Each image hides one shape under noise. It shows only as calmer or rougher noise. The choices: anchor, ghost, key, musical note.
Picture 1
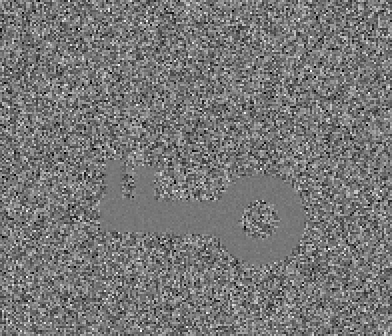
key
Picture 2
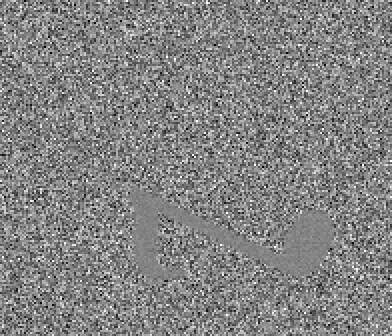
musical note
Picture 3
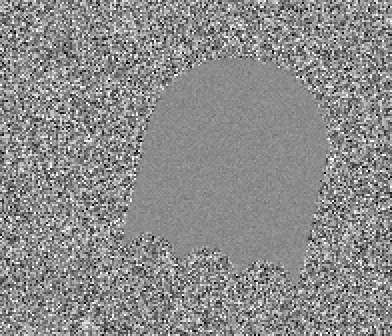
ghost
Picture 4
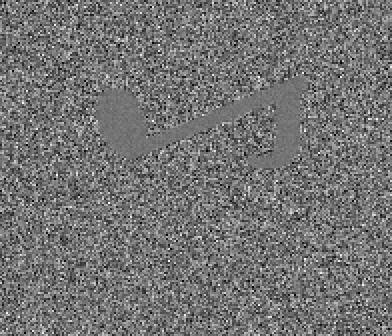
musical note
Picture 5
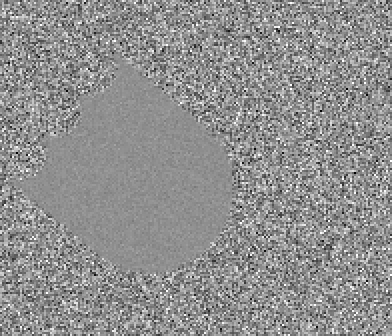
ghost
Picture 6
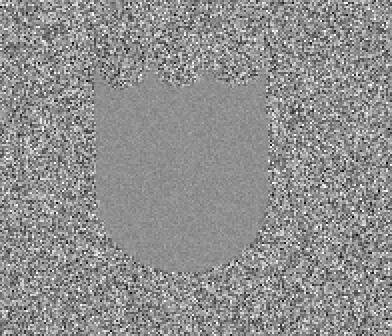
ghost
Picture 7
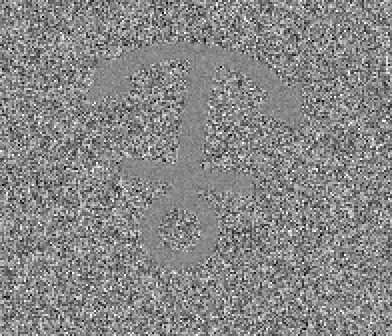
anchor
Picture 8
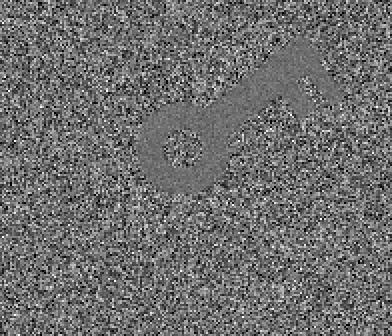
key
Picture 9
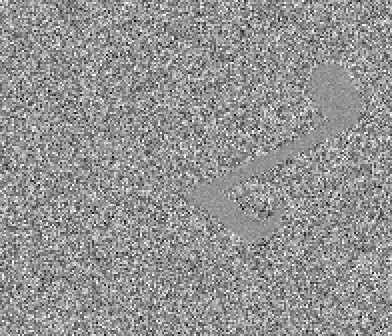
musical note
